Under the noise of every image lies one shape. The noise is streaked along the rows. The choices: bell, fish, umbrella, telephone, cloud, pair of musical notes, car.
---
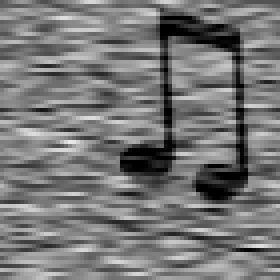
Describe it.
dark pair of musical notes
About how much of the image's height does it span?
two thirds
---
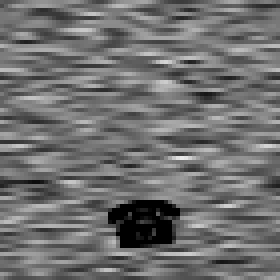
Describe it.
dark telephone, bottom middle
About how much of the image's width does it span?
a quarter
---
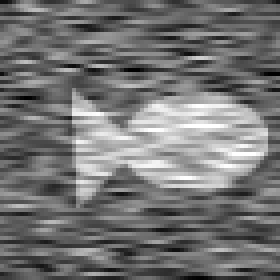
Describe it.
light fish
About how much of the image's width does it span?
two thirds
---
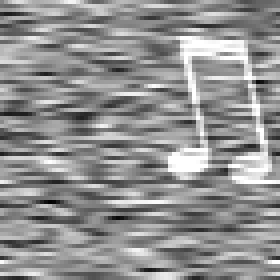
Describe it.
light pair of musical notes
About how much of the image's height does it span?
half
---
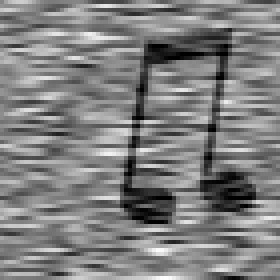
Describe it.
dark pair of musical notes
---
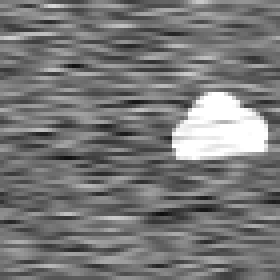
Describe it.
light cloud, middle right
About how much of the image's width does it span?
a third
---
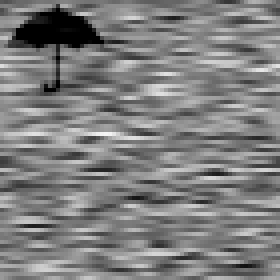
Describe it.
dark umbrella, top left
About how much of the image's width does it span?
a third
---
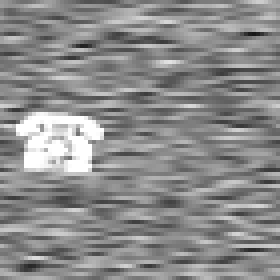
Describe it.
light telephone, middle left
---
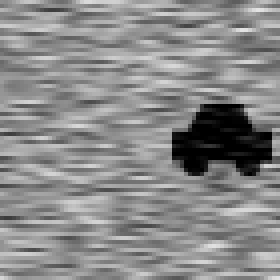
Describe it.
dark car, middle right
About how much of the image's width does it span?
a third
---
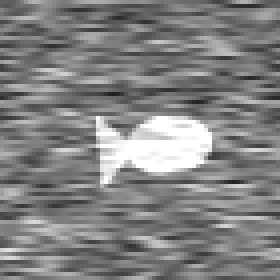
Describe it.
light fish, centre
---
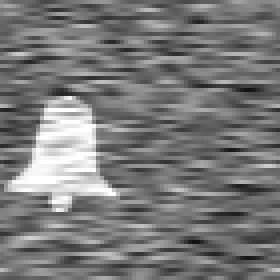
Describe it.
light bell, middle left
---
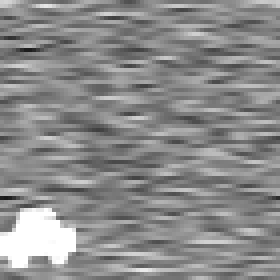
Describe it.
light car, bottom left
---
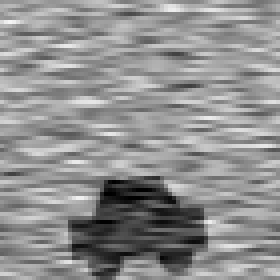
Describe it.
dark car
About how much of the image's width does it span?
half
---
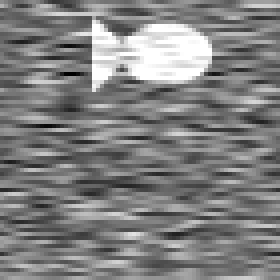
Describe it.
light fish, top middle
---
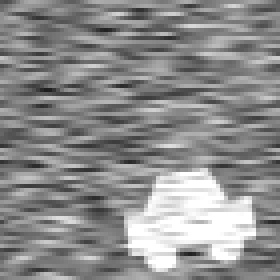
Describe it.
light car
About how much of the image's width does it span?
half
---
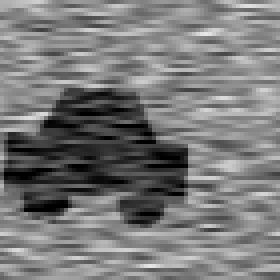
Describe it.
dark car
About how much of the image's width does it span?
two thirds
